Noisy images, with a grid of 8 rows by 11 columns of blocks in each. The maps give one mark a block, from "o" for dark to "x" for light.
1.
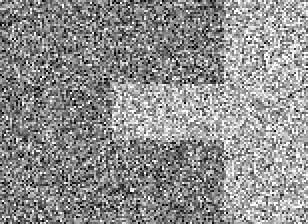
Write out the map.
ooooooooxxx
ooooooooxxx
ooooooooxxx
ooooxxxxxxx
ooooxxxxxxx
ooooooooxxx
ooooooooxxx
ooooooooxxx
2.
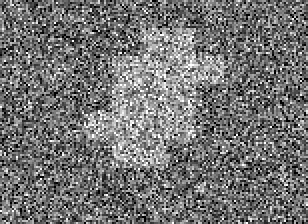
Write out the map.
ooooooooooo
oooooxxoooo
ooooxxxxooo
ooooxxxoooo
oooxxxxoooo
ooooxxooooo
ooooooooooo
ooooooooooo
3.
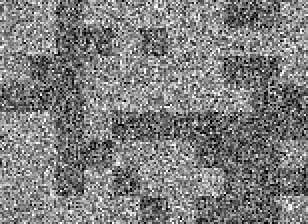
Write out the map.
xxoxxxxxoox
xxooxoxxxxx
xooxxxxxoox
oooxxxxxxoo
xxoxooooooo
xxooxxxooox
xxoxoxxxooo
xxxxxoxooox
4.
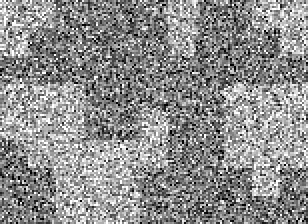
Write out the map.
xxooooxooxx
xoooooxooox
ooooooooooo
xxxoooooxxx
xxxooxooxxx
oxxxxxooxxx
ooxxxooooxo
ooxxxoooooo
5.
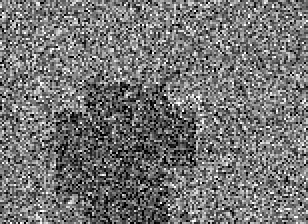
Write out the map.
xxxxxxxxxxx
xxxxxxxxxxx
xxxxxxxxxxx
xxxoooxxxxx
xxoooooxxxx
xxoooooxxxx
xxooooxxxxx
xxxoooxxxxx
